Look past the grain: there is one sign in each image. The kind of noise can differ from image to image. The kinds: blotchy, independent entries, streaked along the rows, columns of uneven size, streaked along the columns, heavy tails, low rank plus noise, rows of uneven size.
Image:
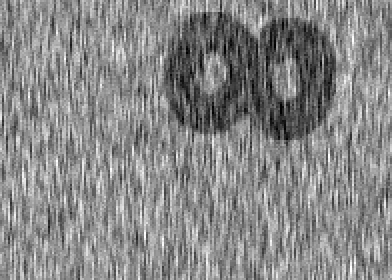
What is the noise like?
streaked along the columns
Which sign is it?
infinity sign
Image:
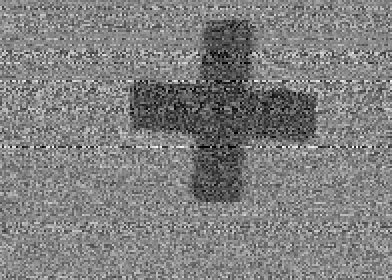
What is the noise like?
rows of uneven size
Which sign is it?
plus sign
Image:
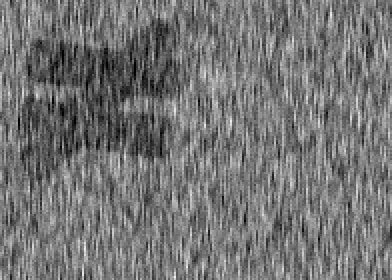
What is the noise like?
streaked along the columns
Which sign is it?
not-equal sign
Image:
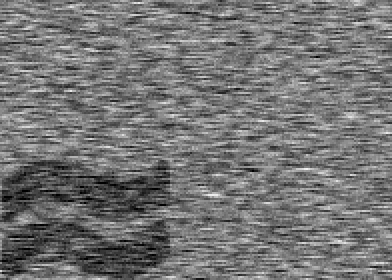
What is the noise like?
streaked along the rows
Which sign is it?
approximately sign
